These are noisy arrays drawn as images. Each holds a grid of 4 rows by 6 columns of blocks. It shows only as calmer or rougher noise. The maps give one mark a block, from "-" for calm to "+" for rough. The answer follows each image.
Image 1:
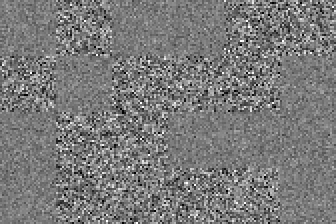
- + - - + +
+ - + + + -
- + + - - -
- + + + + -
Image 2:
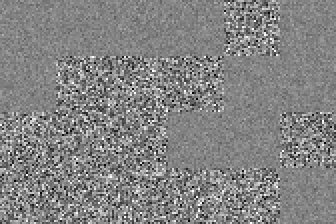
- - - - + -
- + + + - -
+ + + - - +
+ + + + + -
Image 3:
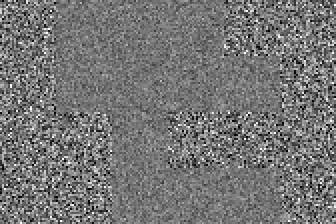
+ - - - + +
+ - - - - +
+ + - + + +
+ + - - - +
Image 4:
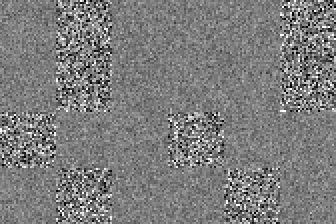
- + - - - +
- + - - - +
+ - - + - -
- + - - + -
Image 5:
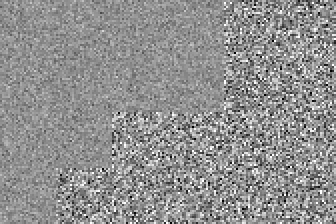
- - - - + +
- - - - + +
- - + + + +
- + + + + +
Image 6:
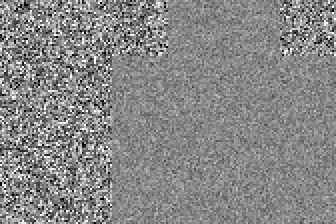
+ + + - - +
+ + - - - -
+ + - - - -
+ + - - - -
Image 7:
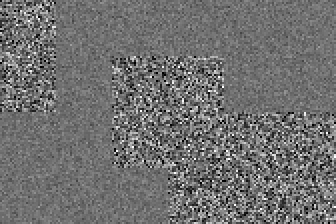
+ - - - - -
+ - + + - -
- - + + + +
- - - + + +
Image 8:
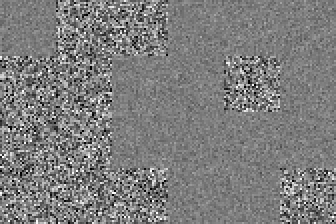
- + + - - -
+ + - - + -
+ + - - - -
+ + + - - +
